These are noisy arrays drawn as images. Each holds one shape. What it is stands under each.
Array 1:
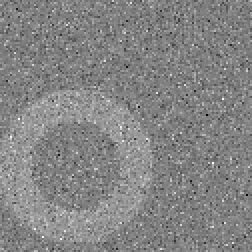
ring
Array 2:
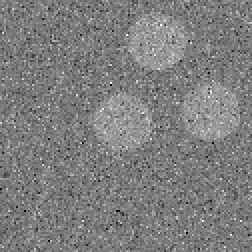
three dots
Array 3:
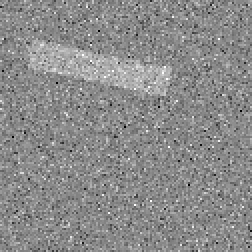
bar
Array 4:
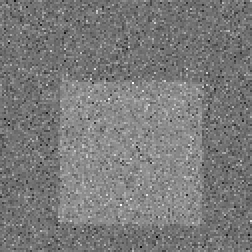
square
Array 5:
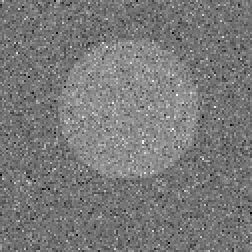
disc
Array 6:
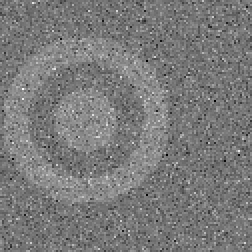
bullseye
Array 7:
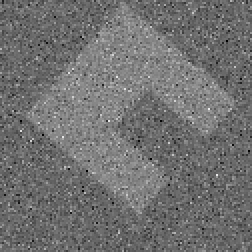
square with a notch
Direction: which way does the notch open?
down and right
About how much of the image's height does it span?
nearly all
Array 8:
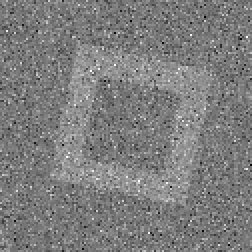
square frame
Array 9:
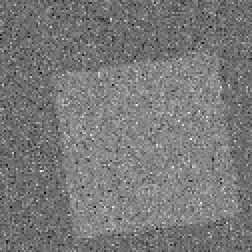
square
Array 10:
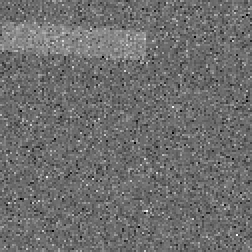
bar
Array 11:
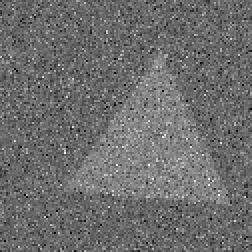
triangle
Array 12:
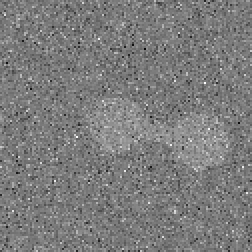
dumbbell
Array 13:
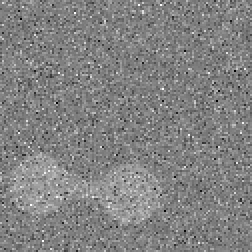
dumbbell
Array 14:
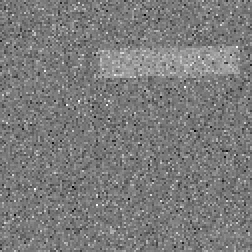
bar
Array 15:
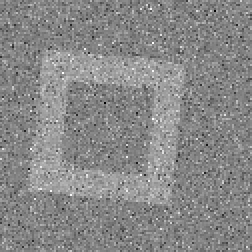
square frame
